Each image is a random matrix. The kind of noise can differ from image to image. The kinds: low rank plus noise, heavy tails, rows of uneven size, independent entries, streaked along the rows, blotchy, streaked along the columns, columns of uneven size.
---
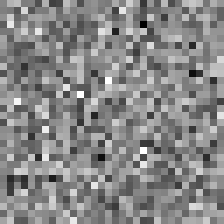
independent entries
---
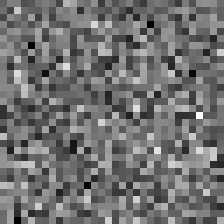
independent entries
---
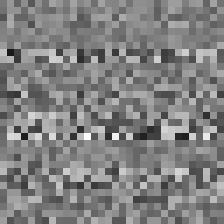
rows of uneven size
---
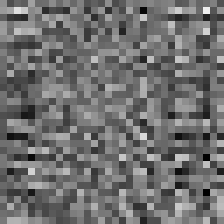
low rank plus noise
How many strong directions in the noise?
two
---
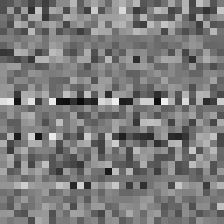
rows of uneven size
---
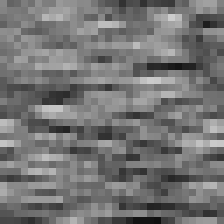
streaked along the rows
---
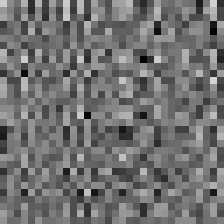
low rank plus noise
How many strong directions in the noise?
one
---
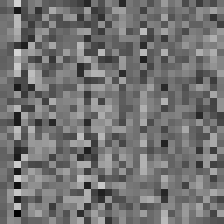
columns of uneven size
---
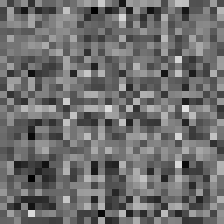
low rank plus noise
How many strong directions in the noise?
two
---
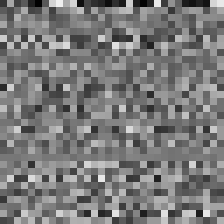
rows of uneven size
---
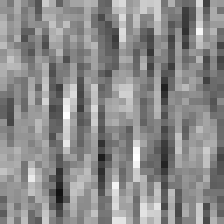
streaked along the columns
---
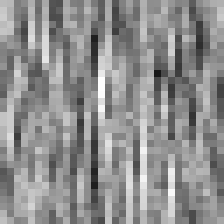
streaked along the columns
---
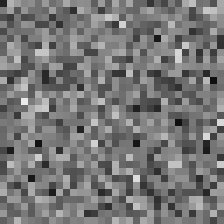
independent entries
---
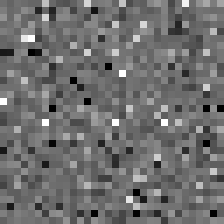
heavy tails
